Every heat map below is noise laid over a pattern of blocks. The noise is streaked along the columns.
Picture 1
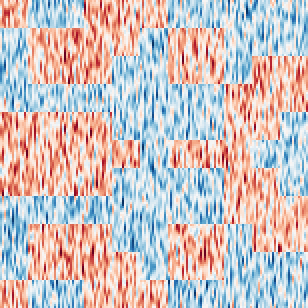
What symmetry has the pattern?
top and bottom mirror each other
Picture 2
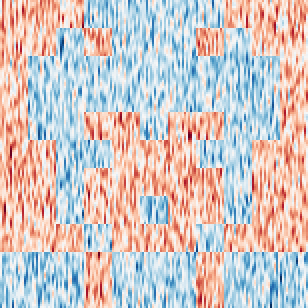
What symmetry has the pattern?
left and right mirror each other
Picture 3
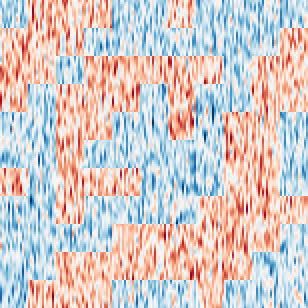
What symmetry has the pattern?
mirrored about the diagonal from the top left
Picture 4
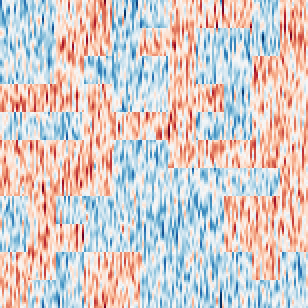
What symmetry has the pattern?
no symmetry
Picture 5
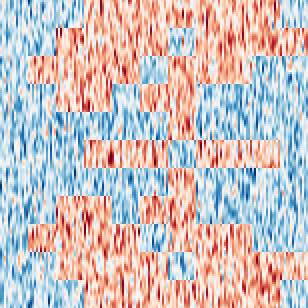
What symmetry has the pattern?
top and bottom mirror each other
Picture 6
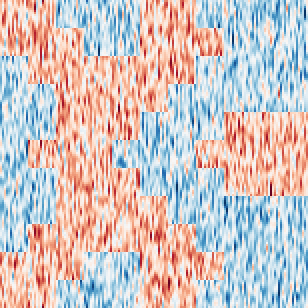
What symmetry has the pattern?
top and bottom mirror each other
